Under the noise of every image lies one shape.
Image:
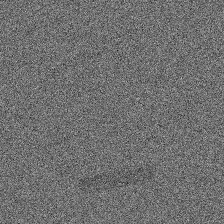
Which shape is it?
bar
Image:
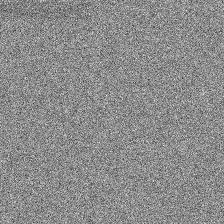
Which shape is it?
bar
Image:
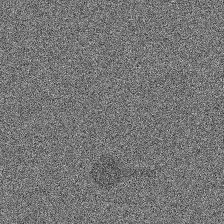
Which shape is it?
lollipop
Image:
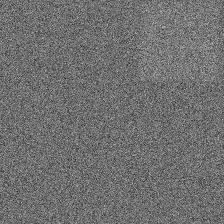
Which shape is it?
square
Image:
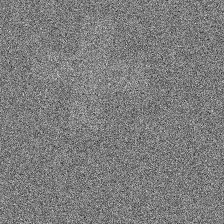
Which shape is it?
cross
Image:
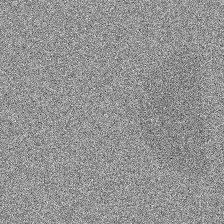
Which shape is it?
half disc
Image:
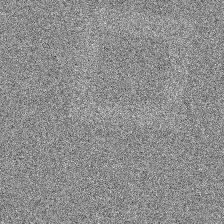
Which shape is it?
square frame
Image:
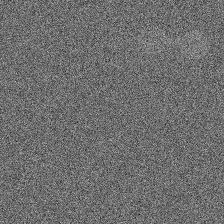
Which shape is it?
dumbbell
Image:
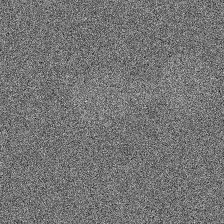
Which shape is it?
dumbbell
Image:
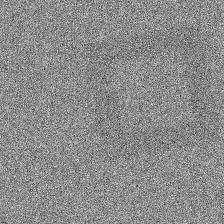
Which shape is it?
square frame
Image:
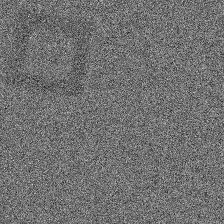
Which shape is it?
square frame
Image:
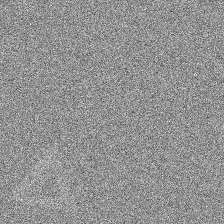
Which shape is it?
triangle frame
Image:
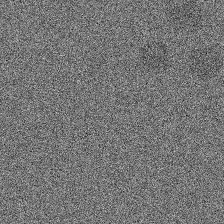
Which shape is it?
three dots
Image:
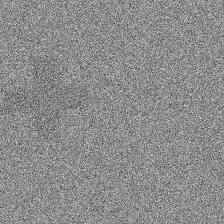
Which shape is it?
cross
